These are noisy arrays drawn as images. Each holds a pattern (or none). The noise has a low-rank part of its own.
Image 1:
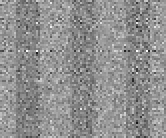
vertical stripes
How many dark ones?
3
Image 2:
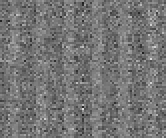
vertical stripes
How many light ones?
6
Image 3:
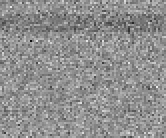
one horizontal stripe
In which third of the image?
top
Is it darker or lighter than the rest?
darker
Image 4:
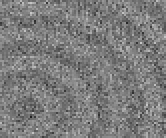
rings round one point
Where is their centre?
bottom left
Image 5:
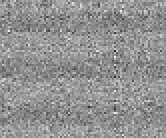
horizontal stripes
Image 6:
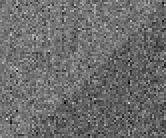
a sharp edge
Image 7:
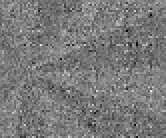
spokes from one point
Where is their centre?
middle left
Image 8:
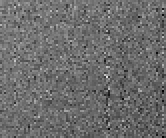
a smooth slope
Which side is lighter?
top left
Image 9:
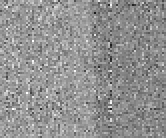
a sharp edge
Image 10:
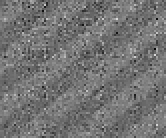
diagonal stripes
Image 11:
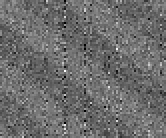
diagonal stripes
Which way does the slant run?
top left to bottom right
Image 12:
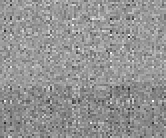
a sharp edge
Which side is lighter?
top
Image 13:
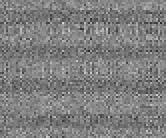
horizontal stripes
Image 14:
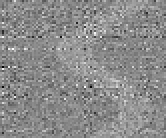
a wavy band
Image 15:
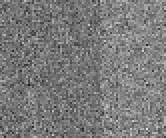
a sharp edge
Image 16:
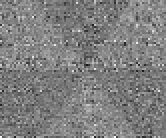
spokes from one point
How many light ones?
3
